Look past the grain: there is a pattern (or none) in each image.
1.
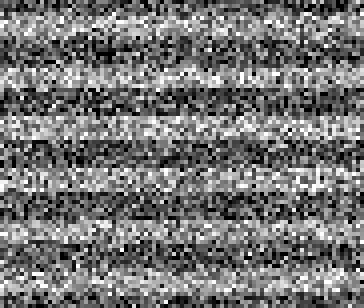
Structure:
horizontal stripes
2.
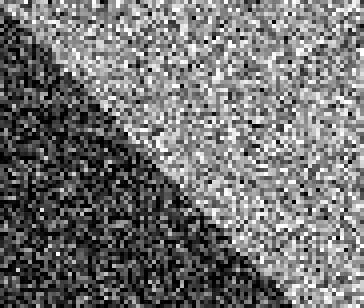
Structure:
a sharp edge
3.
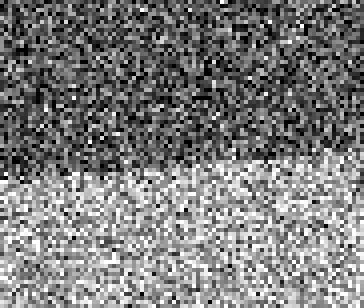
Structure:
a sharp edge
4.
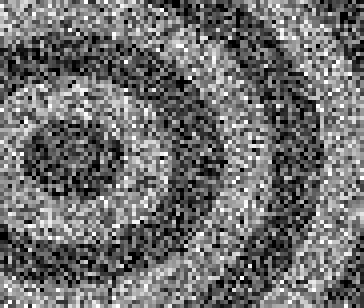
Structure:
rings round one point
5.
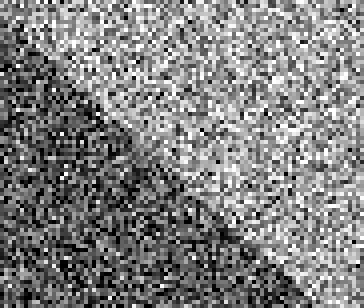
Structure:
a sharp edge
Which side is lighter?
top right
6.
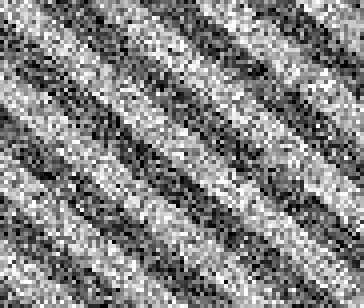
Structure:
diagonal stripes
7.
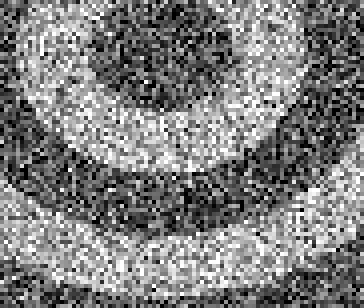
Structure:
rings round one point
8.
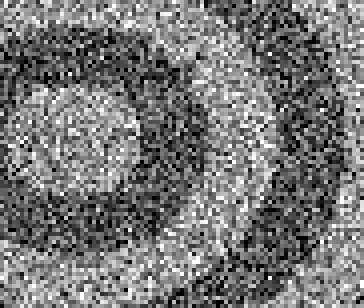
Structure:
rings round one point
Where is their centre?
middle left
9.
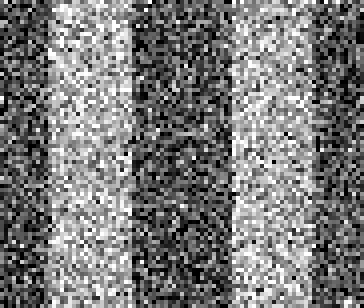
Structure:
vertical stripes
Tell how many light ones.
2
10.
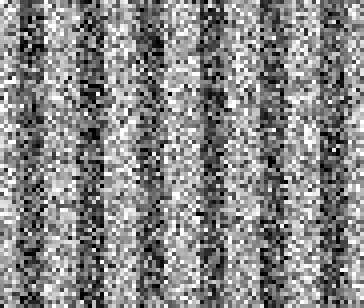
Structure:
vertical stripes
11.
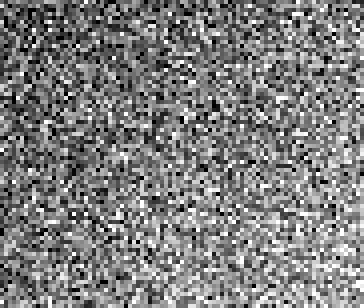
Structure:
a smooth slope
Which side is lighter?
bottom right
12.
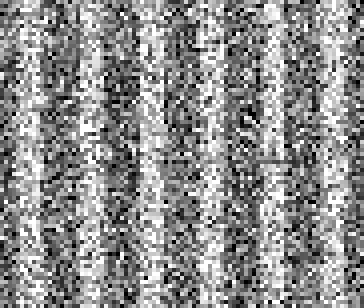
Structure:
vertical stripes
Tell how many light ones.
6
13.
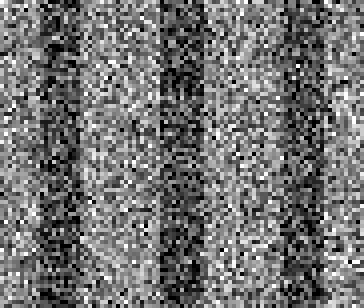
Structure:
vertical stripes
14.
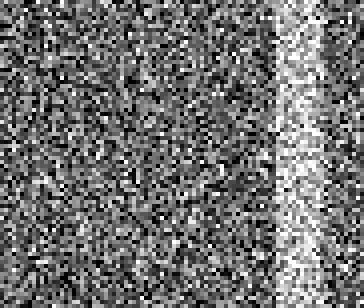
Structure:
one vertical stripe
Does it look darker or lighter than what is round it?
lighter
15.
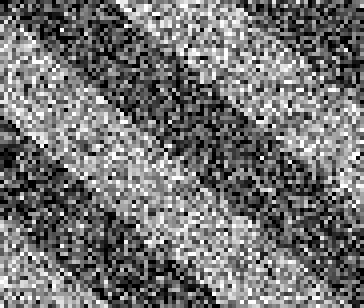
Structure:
diagonal stripes
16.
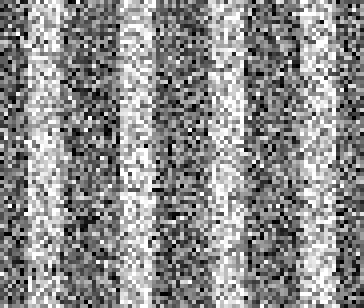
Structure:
vertical stripes
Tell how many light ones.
4
